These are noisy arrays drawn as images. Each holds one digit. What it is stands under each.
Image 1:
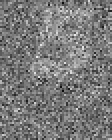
5
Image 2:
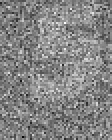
5
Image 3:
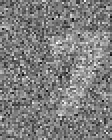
7
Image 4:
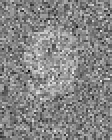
9
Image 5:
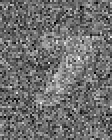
7
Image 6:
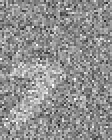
7
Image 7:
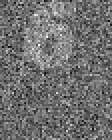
6
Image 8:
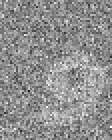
9
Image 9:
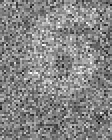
6
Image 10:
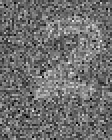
2
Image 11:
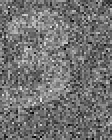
3
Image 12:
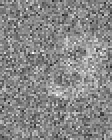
3
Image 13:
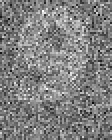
9
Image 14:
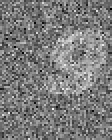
9
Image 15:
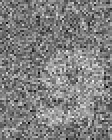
9
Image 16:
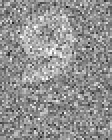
9
